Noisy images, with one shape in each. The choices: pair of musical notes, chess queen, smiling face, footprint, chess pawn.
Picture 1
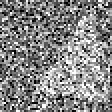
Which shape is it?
chess pawn
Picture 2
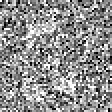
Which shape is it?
pair of musical notes
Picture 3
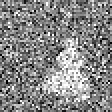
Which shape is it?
chess pawn
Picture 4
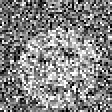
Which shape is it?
smiling face
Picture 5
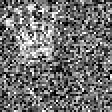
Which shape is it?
chess queen
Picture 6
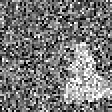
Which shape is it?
chess pawn
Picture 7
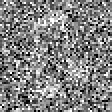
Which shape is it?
pair of musical notes
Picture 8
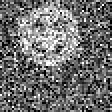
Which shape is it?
smiling face
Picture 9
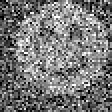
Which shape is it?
smiling face
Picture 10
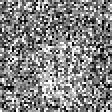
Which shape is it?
chess queen
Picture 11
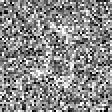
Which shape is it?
pair of musical notes
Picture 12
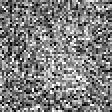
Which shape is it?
chess queen
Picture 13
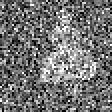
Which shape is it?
chess pawn
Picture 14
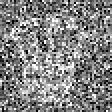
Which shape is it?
chess queen
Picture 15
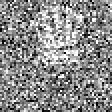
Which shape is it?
chess queen
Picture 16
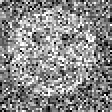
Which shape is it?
smiling face
